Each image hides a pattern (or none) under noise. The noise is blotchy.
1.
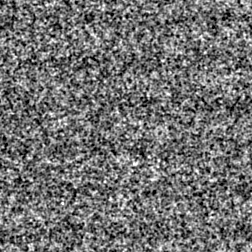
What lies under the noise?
horizontal stripes
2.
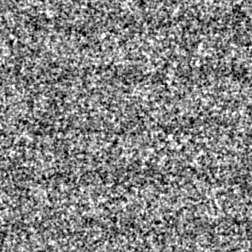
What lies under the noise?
horizontal stripes
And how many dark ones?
5
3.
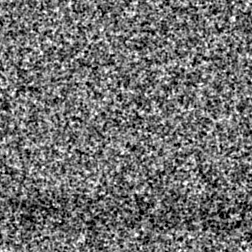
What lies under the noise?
one horizontal stripe
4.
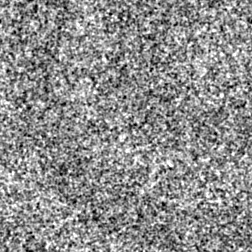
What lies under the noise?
rings round one point
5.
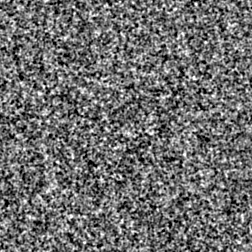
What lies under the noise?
only noise
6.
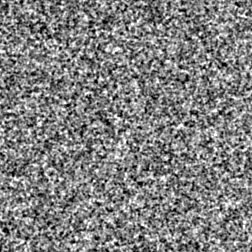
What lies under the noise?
only noise
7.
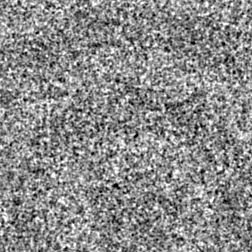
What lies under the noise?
rings round one point
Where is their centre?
bottom middle
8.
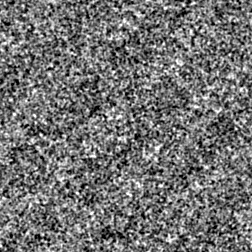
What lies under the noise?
diagonal stripes
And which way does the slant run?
bottom left to top right
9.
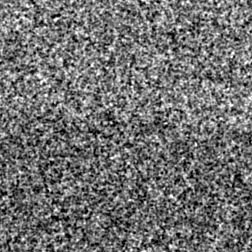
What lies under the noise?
a sharp edge
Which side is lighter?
top
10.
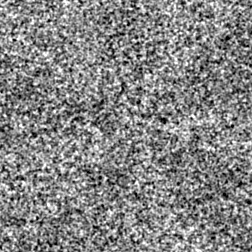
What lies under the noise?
spokes from one point
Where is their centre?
centre
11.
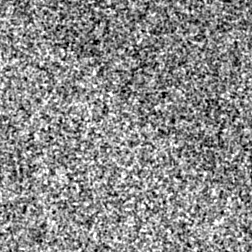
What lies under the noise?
a sharp edge
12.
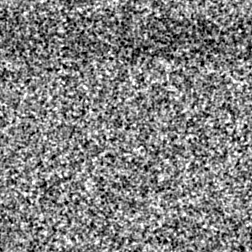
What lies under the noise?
one horizontal stripe
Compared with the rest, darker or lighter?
darker
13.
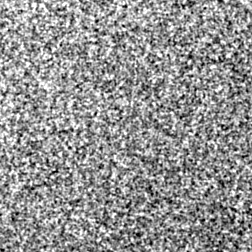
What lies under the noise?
a smooth slope
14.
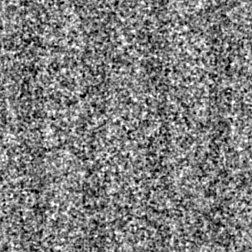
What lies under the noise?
vertical stripes
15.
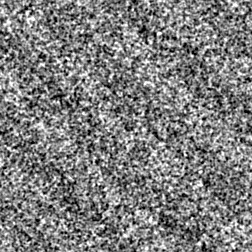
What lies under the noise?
diagonal stripes
